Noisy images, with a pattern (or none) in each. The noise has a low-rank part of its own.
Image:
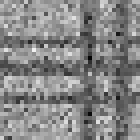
bands of rows crossing bands of columns
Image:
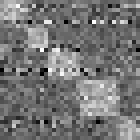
blocks along the diagonal
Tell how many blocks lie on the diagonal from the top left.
5
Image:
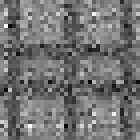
bands of rows crossing bands of columns
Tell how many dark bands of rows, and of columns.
2 and 3
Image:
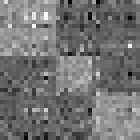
blocks along the diagonal
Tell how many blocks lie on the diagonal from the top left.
3
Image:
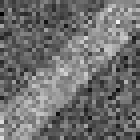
a diagonal band
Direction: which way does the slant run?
bottom left to top right
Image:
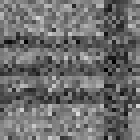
bands of rows crossing bands of columns
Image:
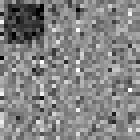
one block
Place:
top left
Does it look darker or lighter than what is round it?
darker
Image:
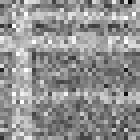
bands of rows crossing bands of columns
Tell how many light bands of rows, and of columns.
3 and 1
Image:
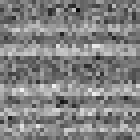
bands of rows
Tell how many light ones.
5
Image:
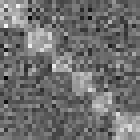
blocks along the diagonal
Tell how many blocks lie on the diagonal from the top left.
6
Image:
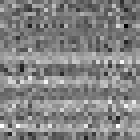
bands of rows
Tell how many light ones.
4
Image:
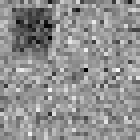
one block
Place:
top left
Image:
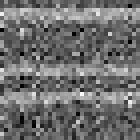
bands of rows
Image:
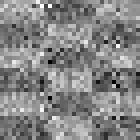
a checkerboard
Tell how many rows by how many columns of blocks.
6 by 3
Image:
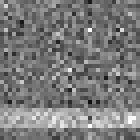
one band of rows
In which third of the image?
bottom
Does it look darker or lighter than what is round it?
lighter
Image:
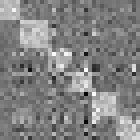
blocks along the diagonal
